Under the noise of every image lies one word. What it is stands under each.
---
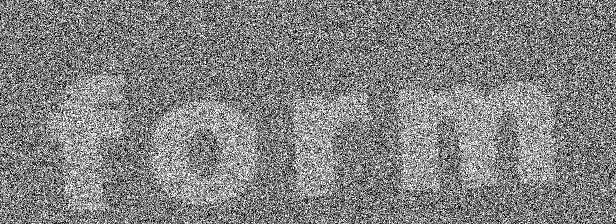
form
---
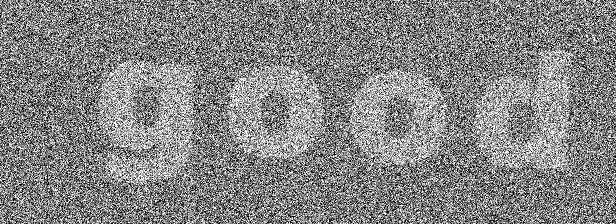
good
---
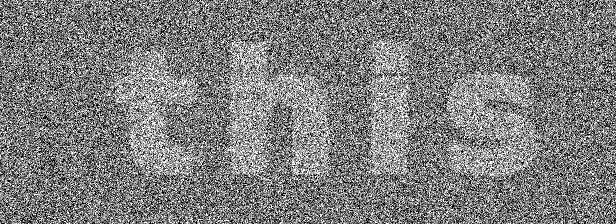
this
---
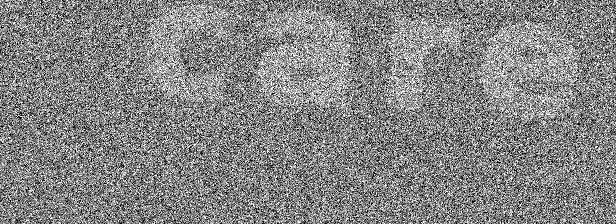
care
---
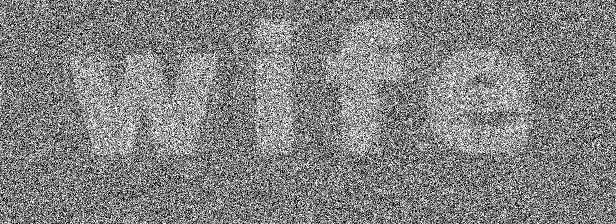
wife
